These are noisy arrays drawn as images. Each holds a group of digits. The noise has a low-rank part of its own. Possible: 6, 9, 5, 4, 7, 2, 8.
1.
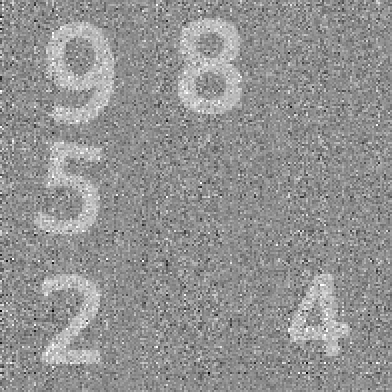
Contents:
top left: 9; top middle: 8; middle left: 5; bottom left: 2; bottom right: 4
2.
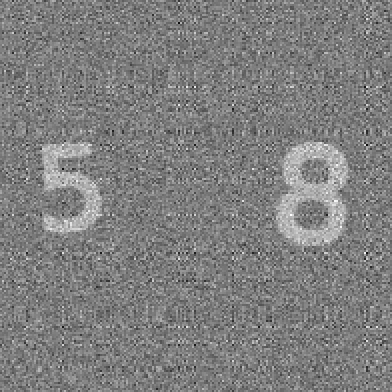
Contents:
middle left: 5; middle right: 8
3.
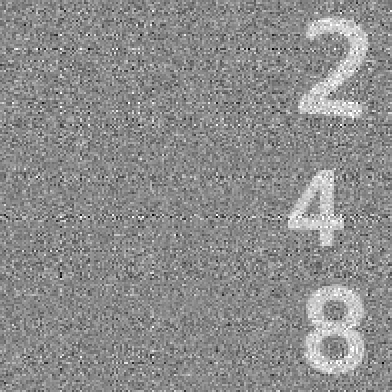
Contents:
top right: 2; middle right: 4; bottom right: 8
